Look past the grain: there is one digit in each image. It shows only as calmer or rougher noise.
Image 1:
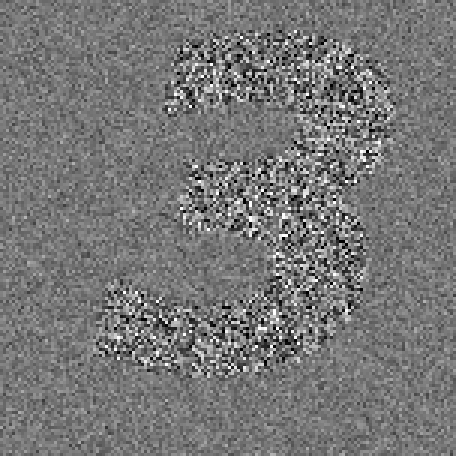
3
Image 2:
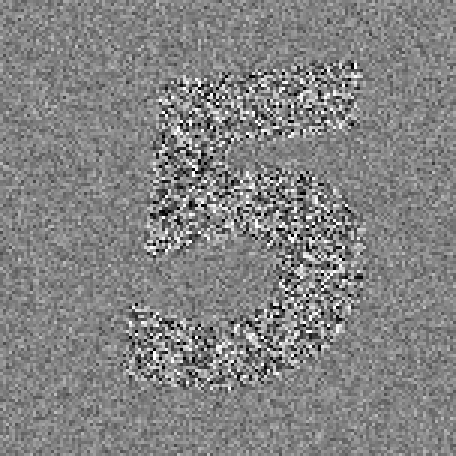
5
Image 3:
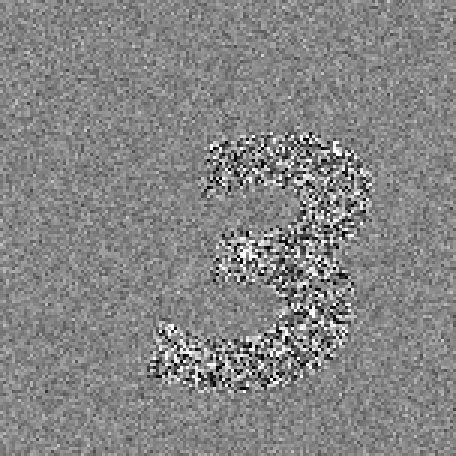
3
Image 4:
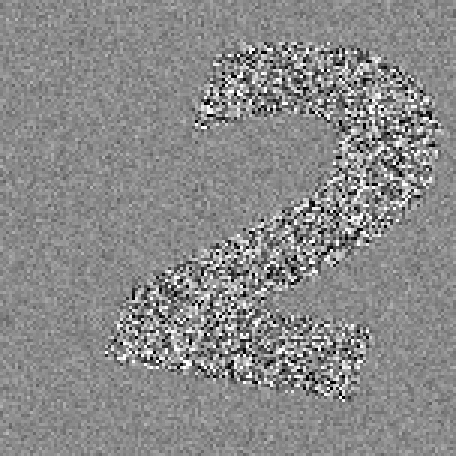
2
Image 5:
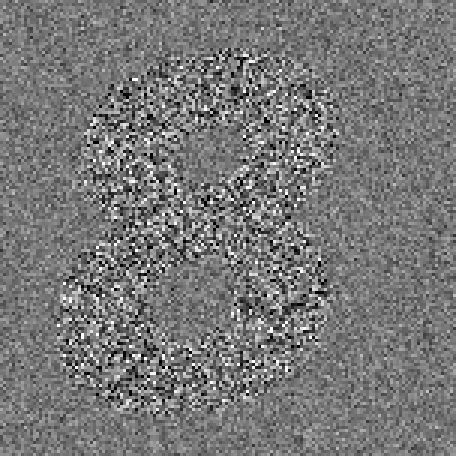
8
